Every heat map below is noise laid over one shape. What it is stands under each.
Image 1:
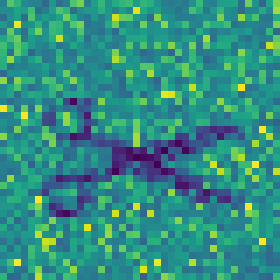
pair of scissors
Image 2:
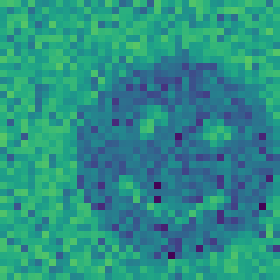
smiling face
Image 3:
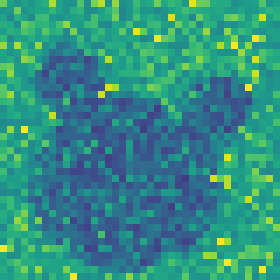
bear's head
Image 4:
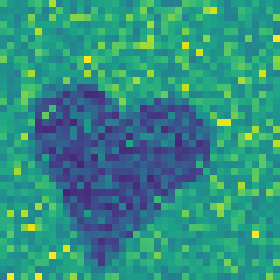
heart
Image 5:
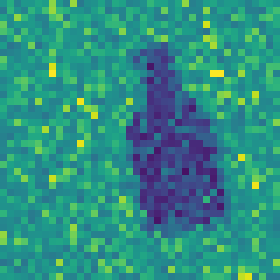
bottle
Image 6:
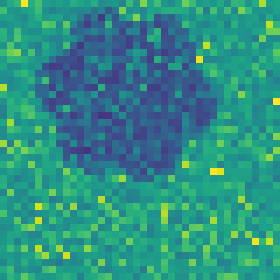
flower
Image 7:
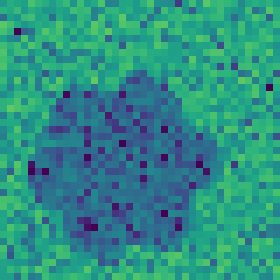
flower
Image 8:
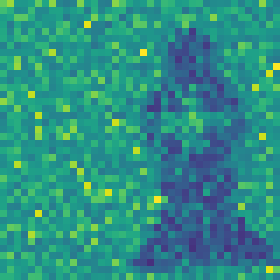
chess bishop
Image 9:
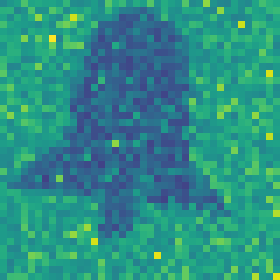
bell
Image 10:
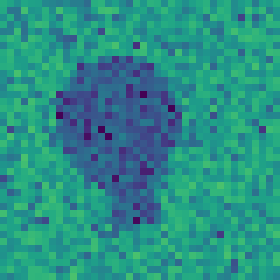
light bulb
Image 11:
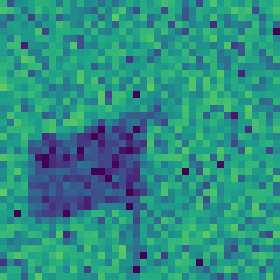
flag
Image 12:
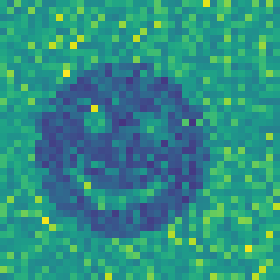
smiling face
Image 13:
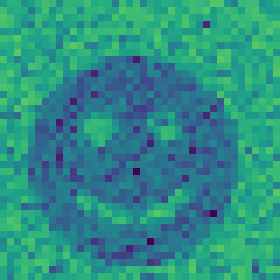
smiling face
